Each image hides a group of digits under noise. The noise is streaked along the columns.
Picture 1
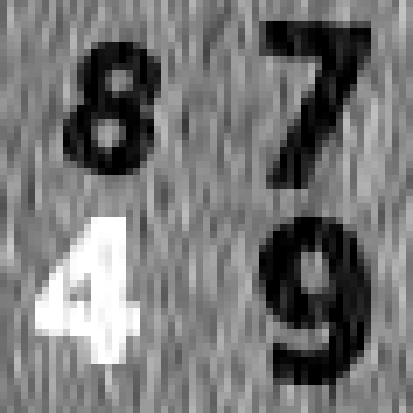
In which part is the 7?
top right
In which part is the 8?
top left
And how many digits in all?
4
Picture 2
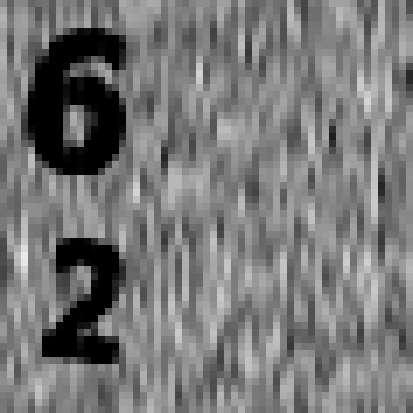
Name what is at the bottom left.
2
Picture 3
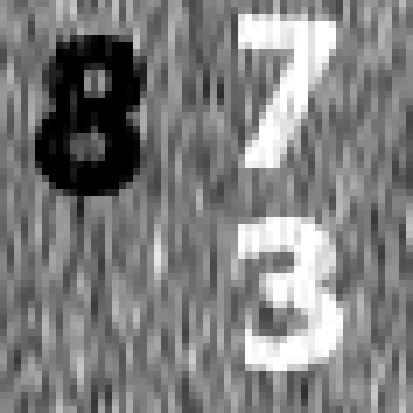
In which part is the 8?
top left
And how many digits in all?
3
